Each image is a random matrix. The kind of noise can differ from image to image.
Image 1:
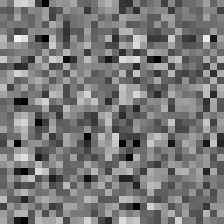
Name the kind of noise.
low rank plus noise
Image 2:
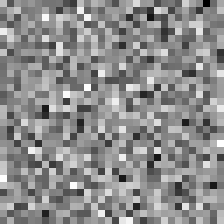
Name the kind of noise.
independent entries
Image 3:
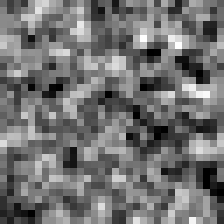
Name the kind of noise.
blotchy
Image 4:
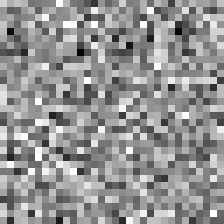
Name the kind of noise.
low rank plus noise
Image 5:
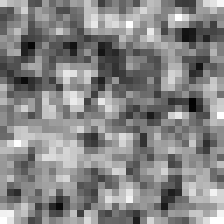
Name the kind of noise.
blotchy
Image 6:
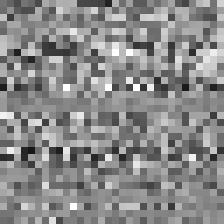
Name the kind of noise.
rows of uneven size
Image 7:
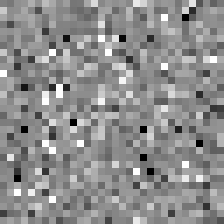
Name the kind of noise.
heavy tails
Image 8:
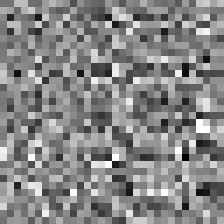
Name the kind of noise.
low rank plus noise
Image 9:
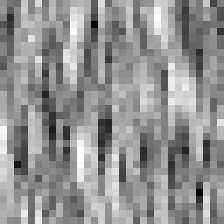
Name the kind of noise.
streaked along the columns
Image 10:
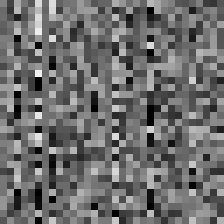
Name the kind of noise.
columns of uneven size
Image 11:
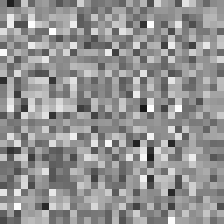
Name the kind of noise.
low rank plus noise
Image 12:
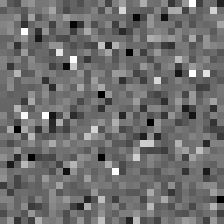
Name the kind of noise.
heavy tails
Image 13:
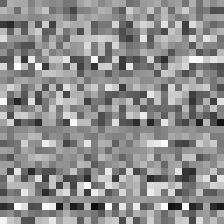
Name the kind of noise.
rows of uneven size
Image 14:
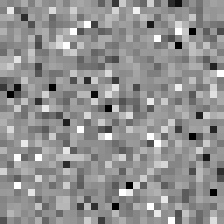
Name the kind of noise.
heavy tails
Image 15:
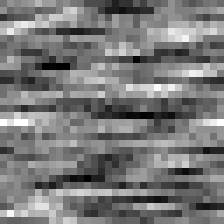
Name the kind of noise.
streaked along the rows
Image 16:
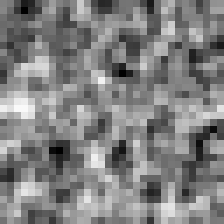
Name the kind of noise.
blotchy
